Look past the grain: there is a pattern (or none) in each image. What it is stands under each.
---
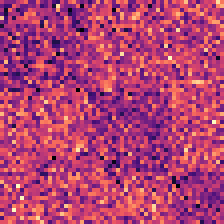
blocks along the diagonal
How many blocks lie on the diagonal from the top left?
3
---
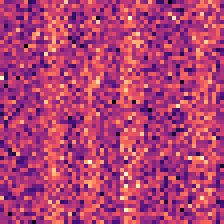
bands of columns
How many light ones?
4
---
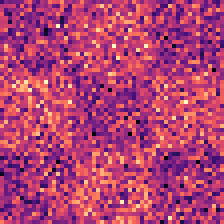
a checkerboard
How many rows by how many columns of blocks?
3 by 3
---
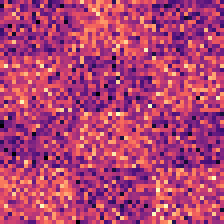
a checkerboard
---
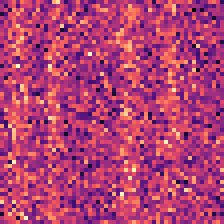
bands of columns
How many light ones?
4
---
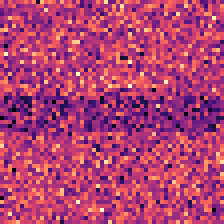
one band of rows
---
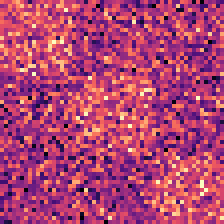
blocks along the diagonal
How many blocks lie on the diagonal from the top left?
3
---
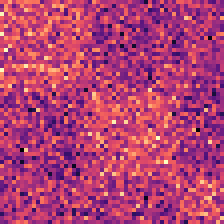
blocks along the diagonal
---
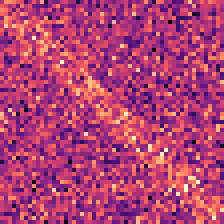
a diagonal band
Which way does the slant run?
top left to bottom right
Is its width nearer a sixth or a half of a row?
a sixth
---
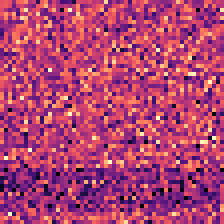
one band of rows
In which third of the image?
bottom
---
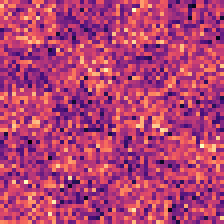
a checkerboard
